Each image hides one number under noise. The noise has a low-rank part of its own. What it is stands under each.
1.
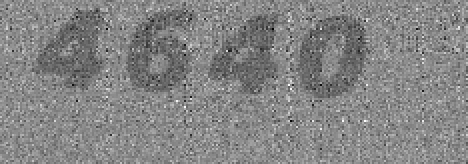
4640
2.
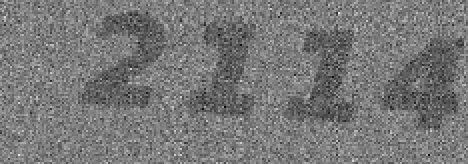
2114
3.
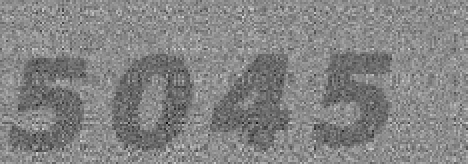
5045
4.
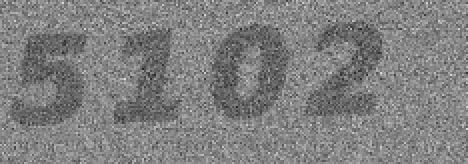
5102
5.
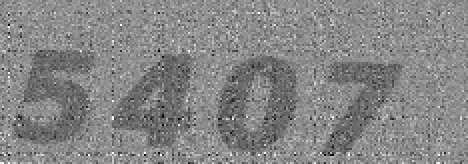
5407
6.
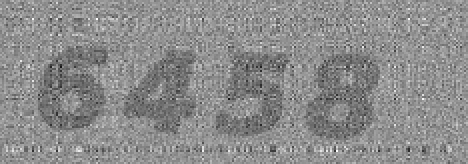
6458
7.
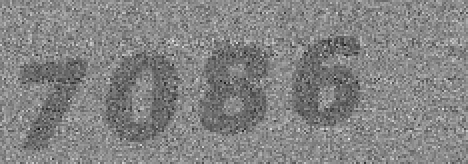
7086
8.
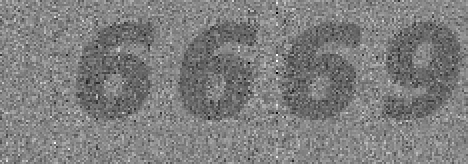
6669
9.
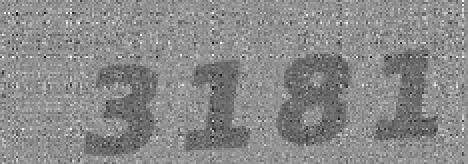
3181
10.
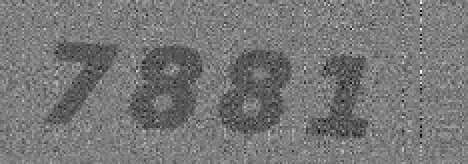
7881
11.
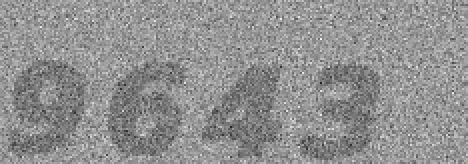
9643
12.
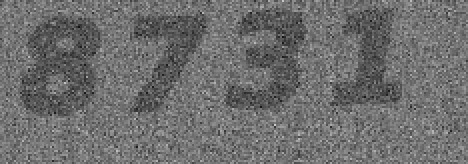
8731
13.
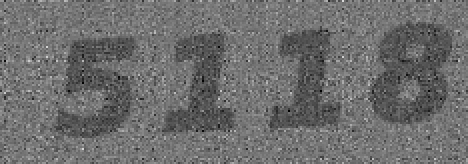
5118
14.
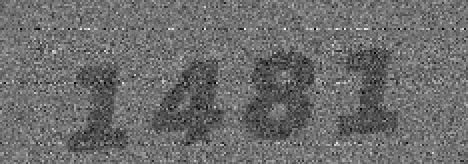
1481
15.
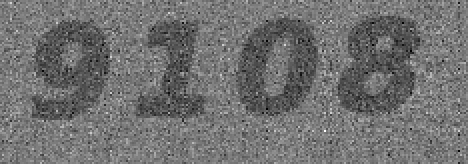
9108
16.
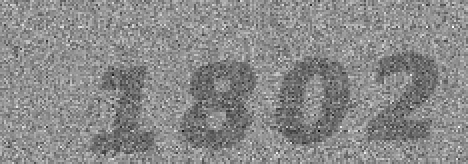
1802
